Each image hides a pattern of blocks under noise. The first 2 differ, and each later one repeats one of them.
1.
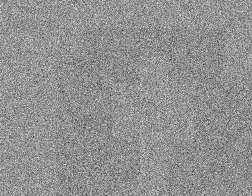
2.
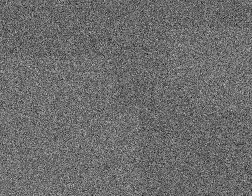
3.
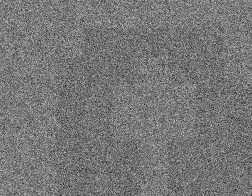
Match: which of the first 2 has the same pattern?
1
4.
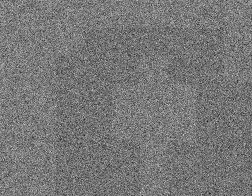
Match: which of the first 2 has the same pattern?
1
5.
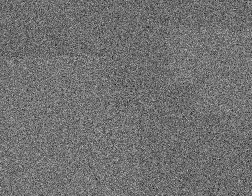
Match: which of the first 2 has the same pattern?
2
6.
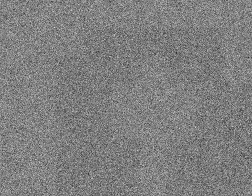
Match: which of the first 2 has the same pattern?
1
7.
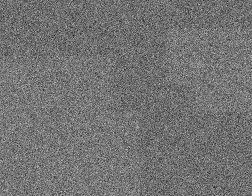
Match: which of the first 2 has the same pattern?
2
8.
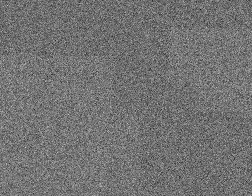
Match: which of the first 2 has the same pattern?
2
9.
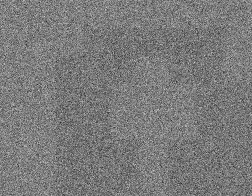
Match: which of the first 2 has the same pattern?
1
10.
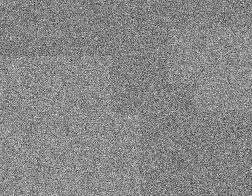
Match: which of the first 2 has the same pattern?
2
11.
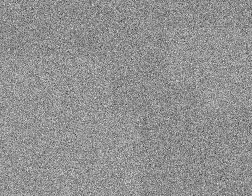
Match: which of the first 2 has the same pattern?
2
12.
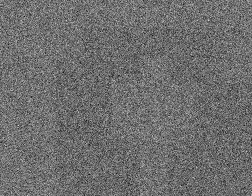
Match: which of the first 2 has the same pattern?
1
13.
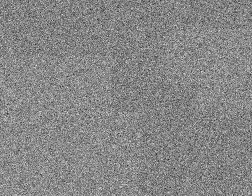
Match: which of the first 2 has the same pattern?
2
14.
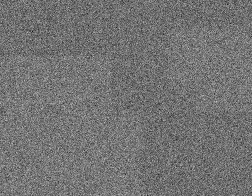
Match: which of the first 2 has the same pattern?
2
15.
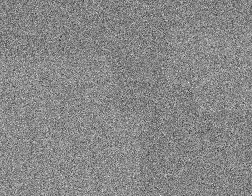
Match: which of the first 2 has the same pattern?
2
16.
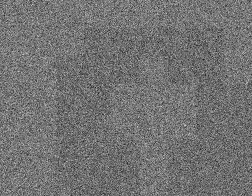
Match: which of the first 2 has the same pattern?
1
